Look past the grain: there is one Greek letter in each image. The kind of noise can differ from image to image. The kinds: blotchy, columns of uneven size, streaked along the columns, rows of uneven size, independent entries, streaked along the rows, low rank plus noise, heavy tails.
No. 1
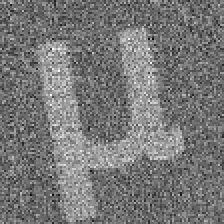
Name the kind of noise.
low rank plus noise
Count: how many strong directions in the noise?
two
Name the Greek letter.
mu
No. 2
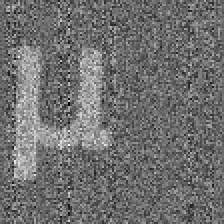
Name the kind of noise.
columns of uneven size
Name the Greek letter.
mu
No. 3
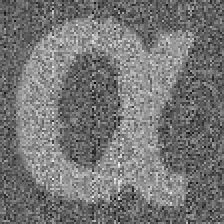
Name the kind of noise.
columns of uneven size
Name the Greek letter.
alpha
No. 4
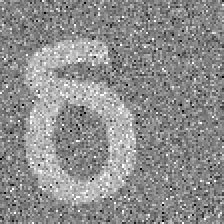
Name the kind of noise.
heavy tails
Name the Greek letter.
delta
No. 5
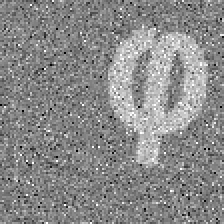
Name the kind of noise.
heavy tails
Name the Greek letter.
phi
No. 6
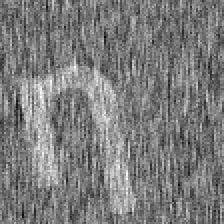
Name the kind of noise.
streaked along the columns
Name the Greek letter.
eta
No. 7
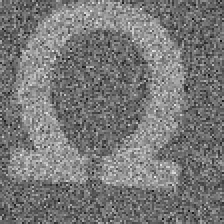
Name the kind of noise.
independent entries
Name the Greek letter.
omega
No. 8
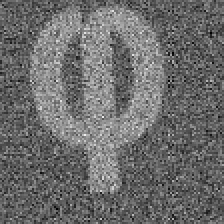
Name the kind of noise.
low rank plus noise
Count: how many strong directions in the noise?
two
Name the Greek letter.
phi
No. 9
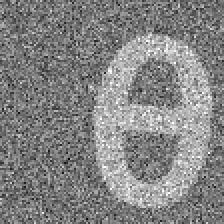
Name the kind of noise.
independent entries
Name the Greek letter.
theta
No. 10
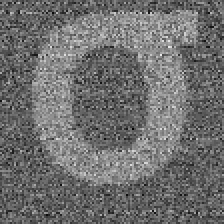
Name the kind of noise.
rows of uneven size
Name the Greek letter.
sigma
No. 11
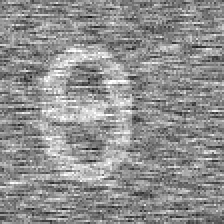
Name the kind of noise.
streaked along the rows
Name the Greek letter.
theta
